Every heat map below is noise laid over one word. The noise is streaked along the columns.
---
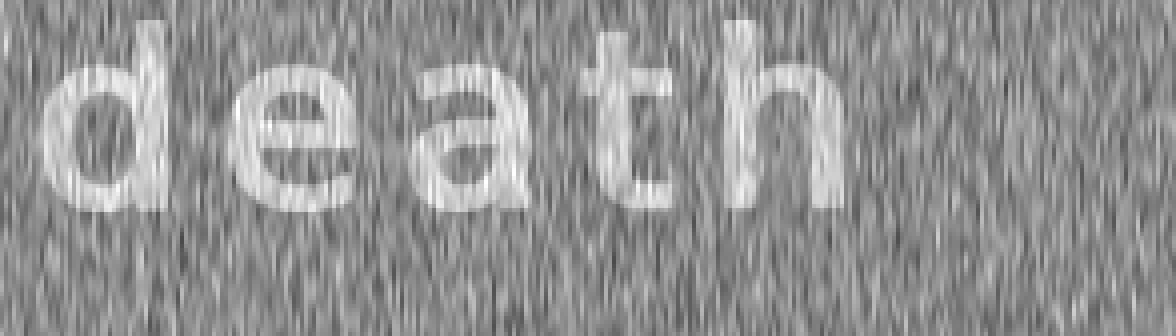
death
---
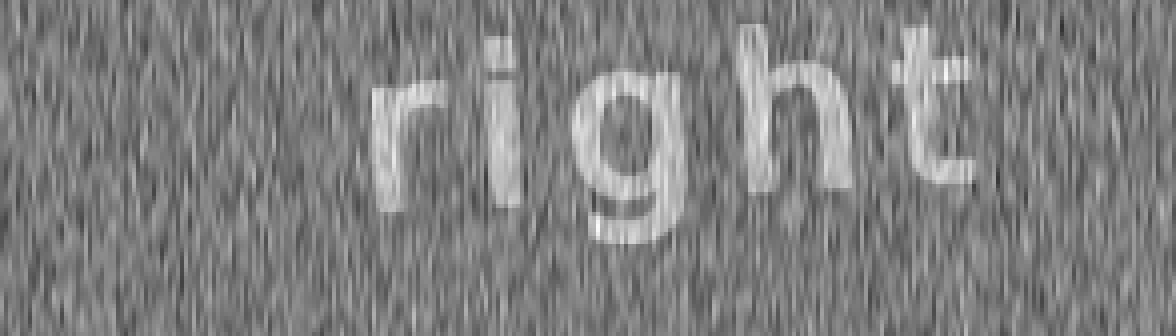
right
